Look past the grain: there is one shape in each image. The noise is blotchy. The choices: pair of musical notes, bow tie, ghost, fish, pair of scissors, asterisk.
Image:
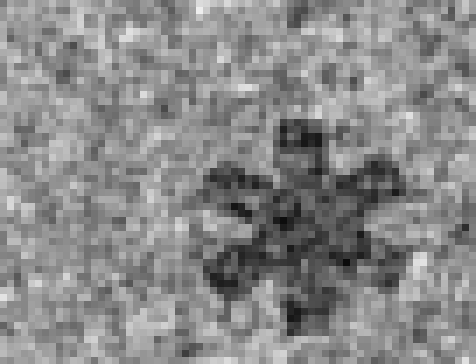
asterisk
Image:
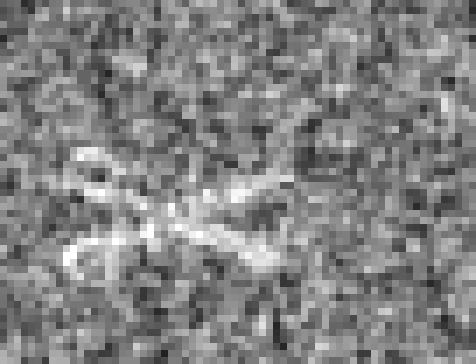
pair of scissors
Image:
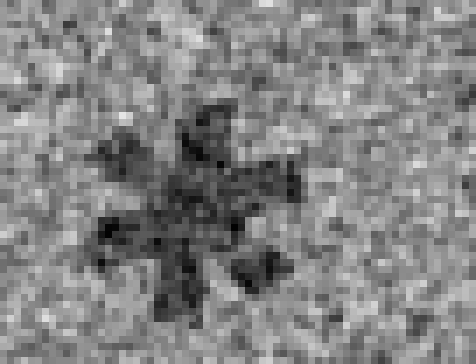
asterisk
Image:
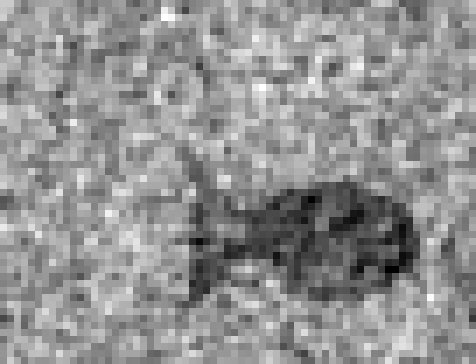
fish
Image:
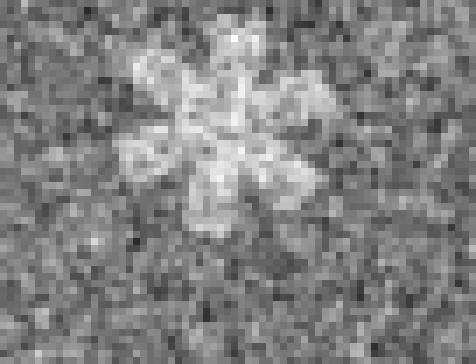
asterisk
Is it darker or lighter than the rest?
lighter
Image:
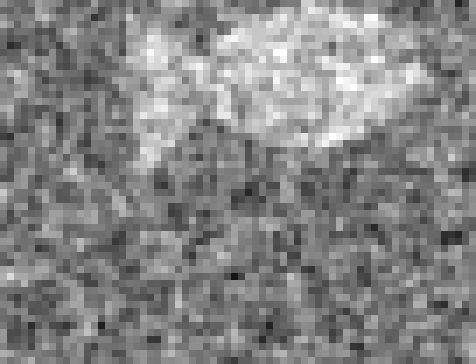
fish
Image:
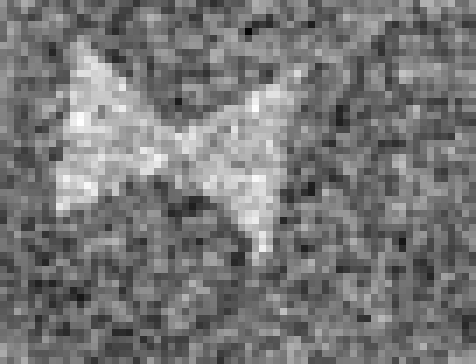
bow tie
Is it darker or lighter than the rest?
lighter
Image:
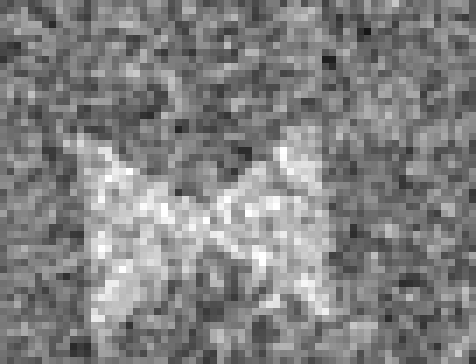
bow tie
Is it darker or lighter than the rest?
lighter
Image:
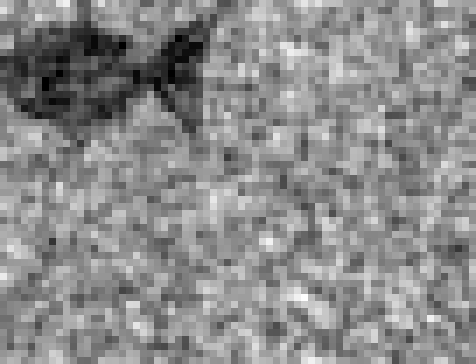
fish
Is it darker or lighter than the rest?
darker
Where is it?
top left
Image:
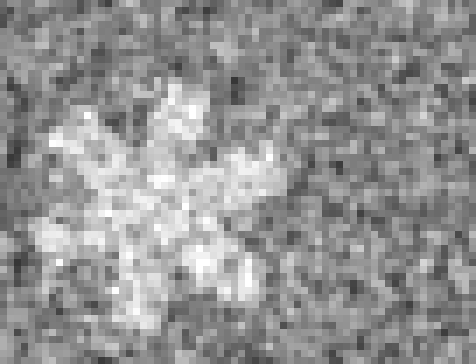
asterisk
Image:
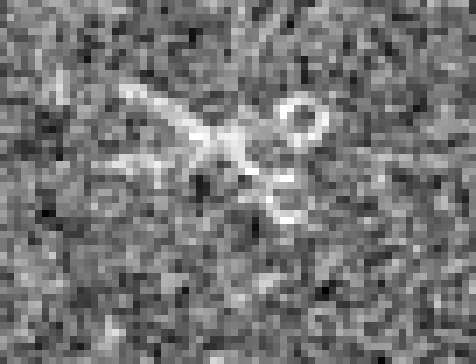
pair of scissors
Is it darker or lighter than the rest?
lighter
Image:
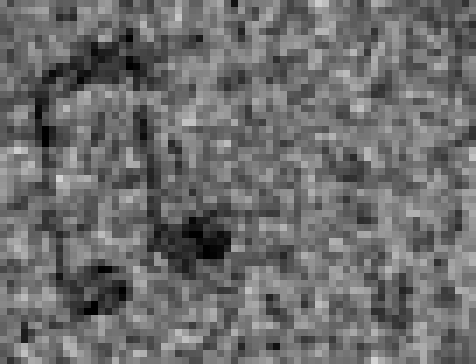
pair of musical notes
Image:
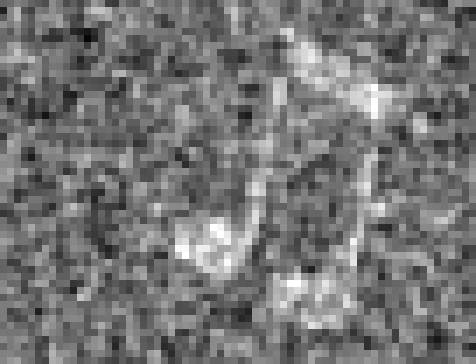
pair of musical notes
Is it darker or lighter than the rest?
lighter
